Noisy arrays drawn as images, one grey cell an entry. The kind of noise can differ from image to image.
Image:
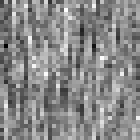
streaked along the columns
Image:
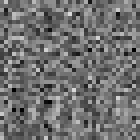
low rank plus noise
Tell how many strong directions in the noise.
two
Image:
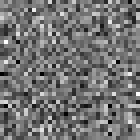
low rank plus noise
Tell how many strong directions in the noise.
three or four
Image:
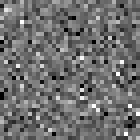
heavy tails
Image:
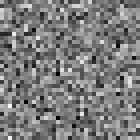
independent entries
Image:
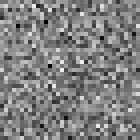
independent entries
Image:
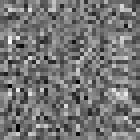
low rank plus noise
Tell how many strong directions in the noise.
one
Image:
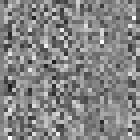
columns of uneven size
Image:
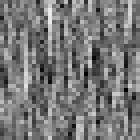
streaked along the columns
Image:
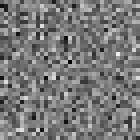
low rank plus noise
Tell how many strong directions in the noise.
five to eight
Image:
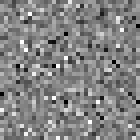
heavy tails
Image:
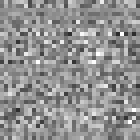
rows of uneven size
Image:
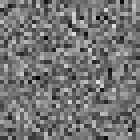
independent entries
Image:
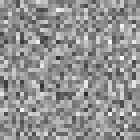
low rank plus noise
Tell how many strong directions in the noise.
two
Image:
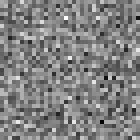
independent entries
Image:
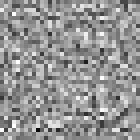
low rank plus noise
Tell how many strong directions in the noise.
two
